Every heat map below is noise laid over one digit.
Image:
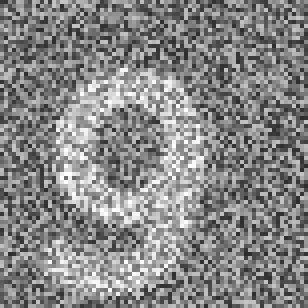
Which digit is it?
9
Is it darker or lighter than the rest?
lighter
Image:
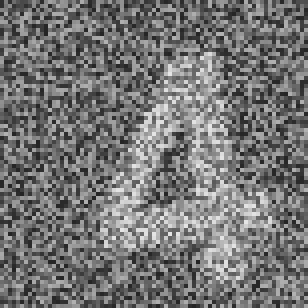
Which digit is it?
4
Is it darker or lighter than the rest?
lighter
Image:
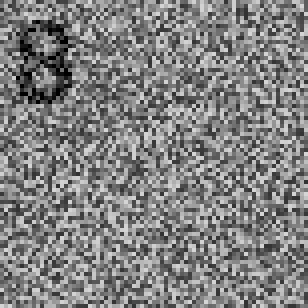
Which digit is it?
8
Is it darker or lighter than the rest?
darker
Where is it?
top left
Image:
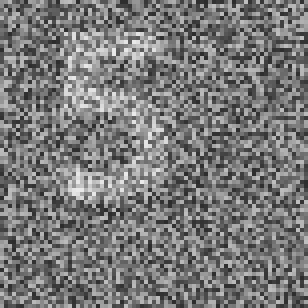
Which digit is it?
5
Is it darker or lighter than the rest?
lighter
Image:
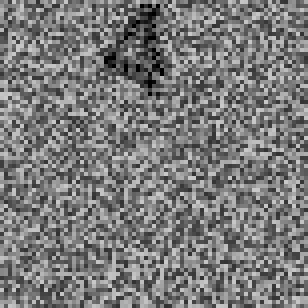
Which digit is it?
4
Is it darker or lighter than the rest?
darker
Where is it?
top middle
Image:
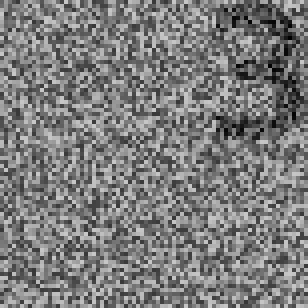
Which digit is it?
3
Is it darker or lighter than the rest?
darker
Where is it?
top right
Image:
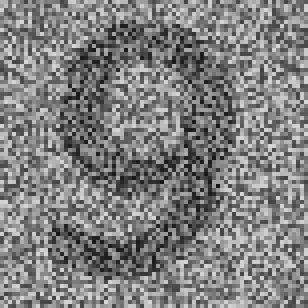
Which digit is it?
9
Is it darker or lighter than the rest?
darker
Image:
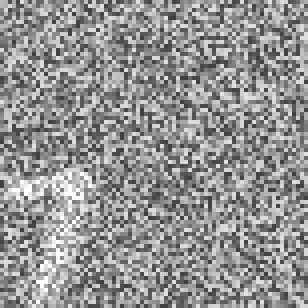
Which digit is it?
7
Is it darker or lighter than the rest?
lighter
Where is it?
bottom left
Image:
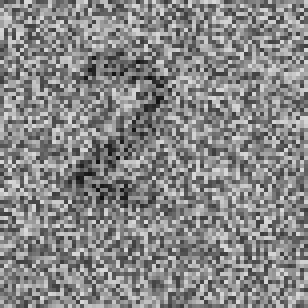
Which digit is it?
2
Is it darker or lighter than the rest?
darker
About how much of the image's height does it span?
half
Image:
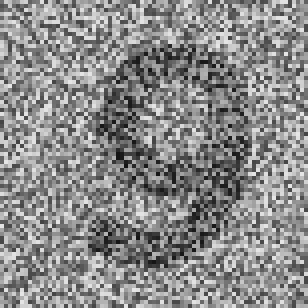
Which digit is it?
9
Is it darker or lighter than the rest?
darker
